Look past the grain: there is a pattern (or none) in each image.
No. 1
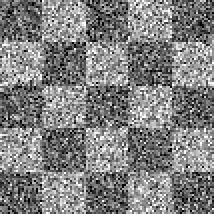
a checkerboard
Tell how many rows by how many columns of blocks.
5 by 5
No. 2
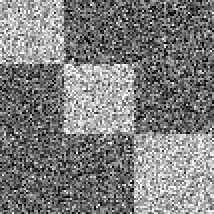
blocks along the diagonal
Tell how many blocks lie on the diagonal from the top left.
3
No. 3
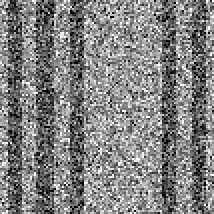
bands of columns
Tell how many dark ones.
5
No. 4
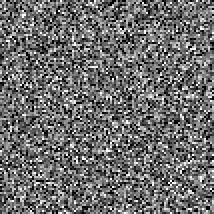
only noise
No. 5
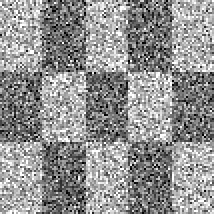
a checkerboard
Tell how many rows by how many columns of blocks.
3 by 5
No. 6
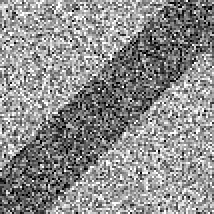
a diagonal band
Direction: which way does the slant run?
bottom left to top right
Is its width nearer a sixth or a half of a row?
a half
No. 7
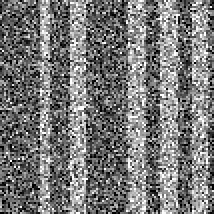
bands of columns
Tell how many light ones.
5
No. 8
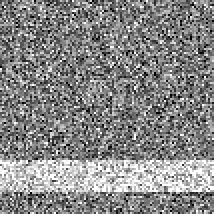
one band of rows
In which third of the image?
bottom
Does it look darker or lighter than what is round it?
lighter
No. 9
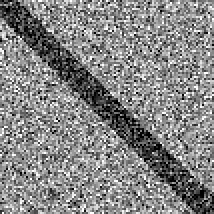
a diagonal band
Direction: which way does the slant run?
top left to bottom right
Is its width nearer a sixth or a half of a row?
a sixth
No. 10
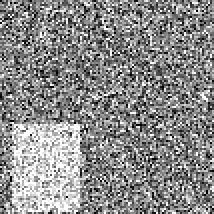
one block
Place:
bottom left
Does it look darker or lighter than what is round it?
lighter
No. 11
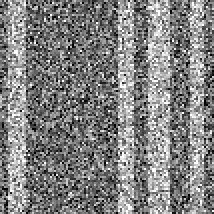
bands of columns
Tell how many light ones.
4
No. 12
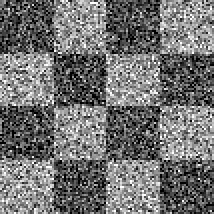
a checkerboard
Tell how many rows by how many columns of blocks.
4 by 4
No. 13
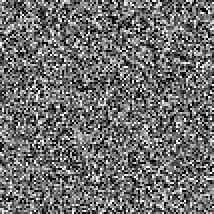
only noise
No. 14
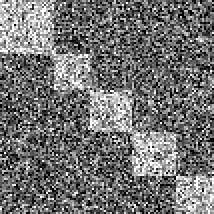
blocks along the diagonal
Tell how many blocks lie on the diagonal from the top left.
5
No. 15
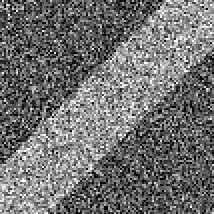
a diagonal band
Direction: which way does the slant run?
bottom left to top right
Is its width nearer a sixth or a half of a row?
a half
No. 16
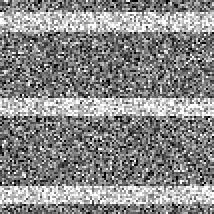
bands of rows
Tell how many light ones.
3
